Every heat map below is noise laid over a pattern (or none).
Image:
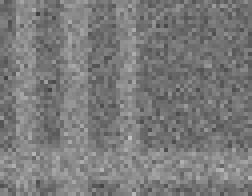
bands of rows crossing bands of columns
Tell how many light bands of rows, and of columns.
1 and 3
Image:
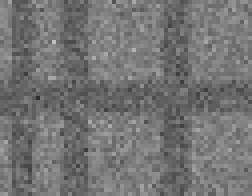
bands of rows crossing bands of columns
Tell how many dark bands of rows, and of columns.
1 and 3
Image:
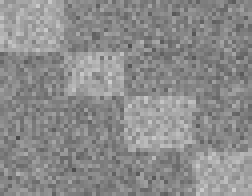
blocks along the diagonal
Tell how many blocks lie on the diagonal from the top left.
4
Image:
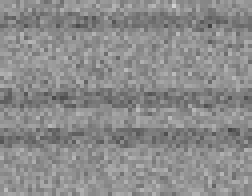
bands of rows
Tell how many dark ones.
3
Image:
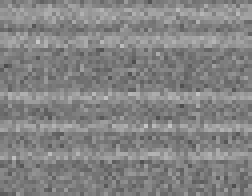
bands of rows
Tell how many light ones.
5
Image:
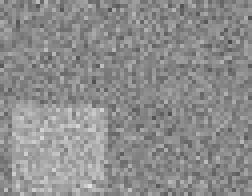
one block
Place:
bottom left
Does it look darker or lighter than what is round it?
lighter
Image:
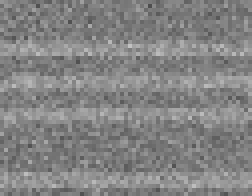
bands of rows
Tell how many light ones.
4
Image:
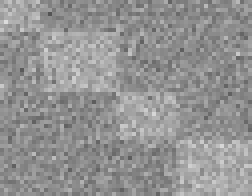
blocks along the diagonal
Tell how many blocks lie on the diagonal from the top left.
4
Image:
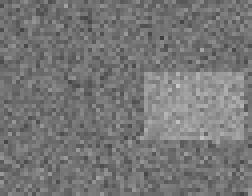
one block
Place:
middle right
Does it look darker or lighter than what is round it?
lighter
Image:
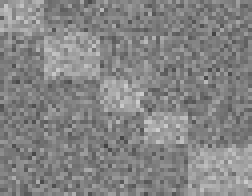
blocks along the diagonal
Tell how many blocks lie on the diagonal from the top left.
5
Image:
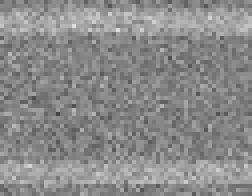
bands of rows
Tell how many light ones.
2
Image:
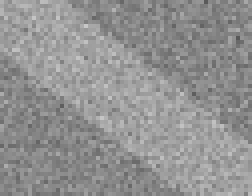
a diagonal band
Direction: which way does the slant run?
top left to bottom right
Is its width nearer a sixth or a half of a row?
a half
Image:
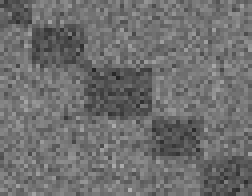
blocks along the diagonal
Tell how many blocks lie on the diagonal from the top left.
5
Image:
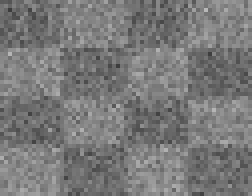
a checkerboard
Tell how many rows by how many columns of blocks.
4 by 4
